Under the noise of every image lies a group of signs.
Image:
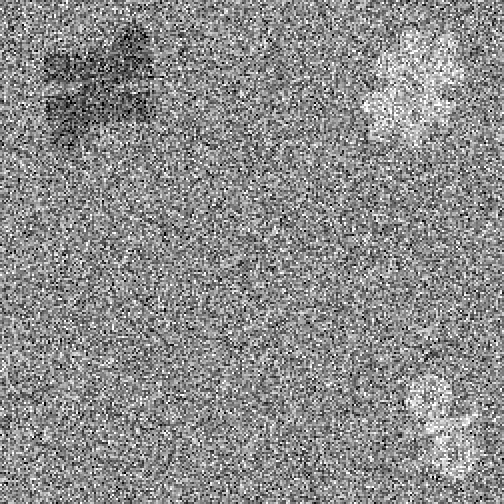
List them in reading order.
top left: dark not-equal sign; top right: light hash sign; bottom right: light percent sign
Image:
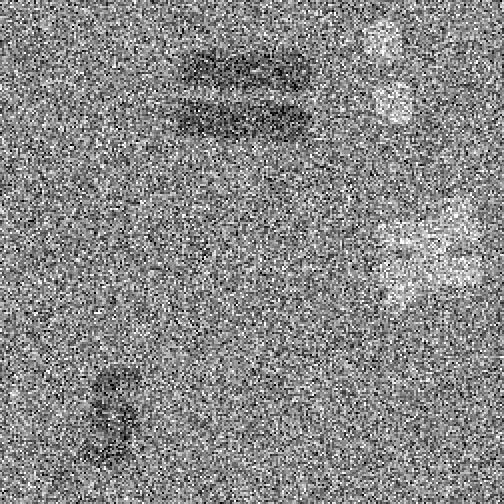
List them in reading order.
top middle: dark equals sign; top right: light colon; middle right: light not-equal sign; bottom left: dark section sign
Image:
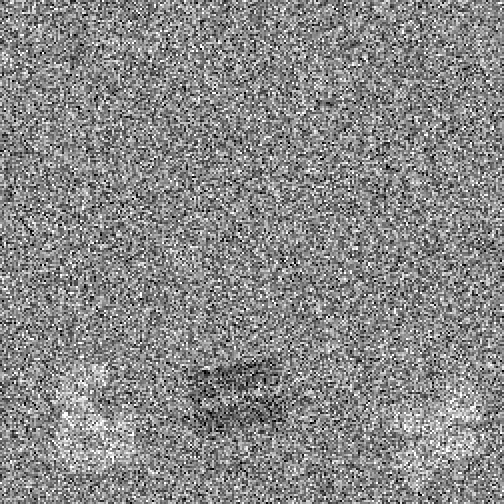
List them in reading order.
bottom left: light ampersand; bottom middle: dark equals sign; bottom right: light not-equal sign
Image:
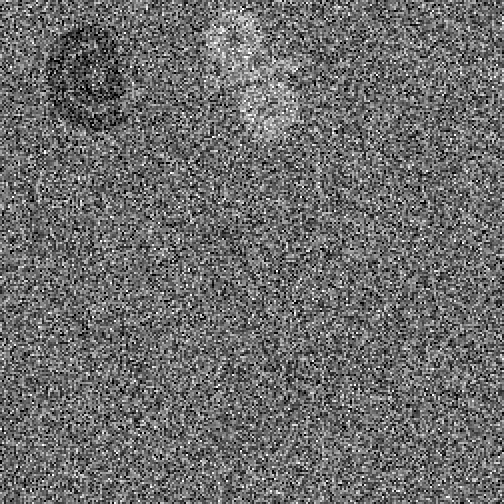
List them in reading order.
top left: dark at sign; top middle: light percent sign
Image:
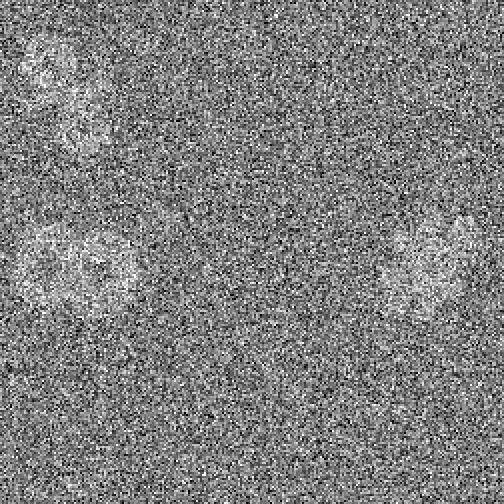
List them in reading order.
top left: light percent sign; middle left: light infinity sign; middle right: light hash sign
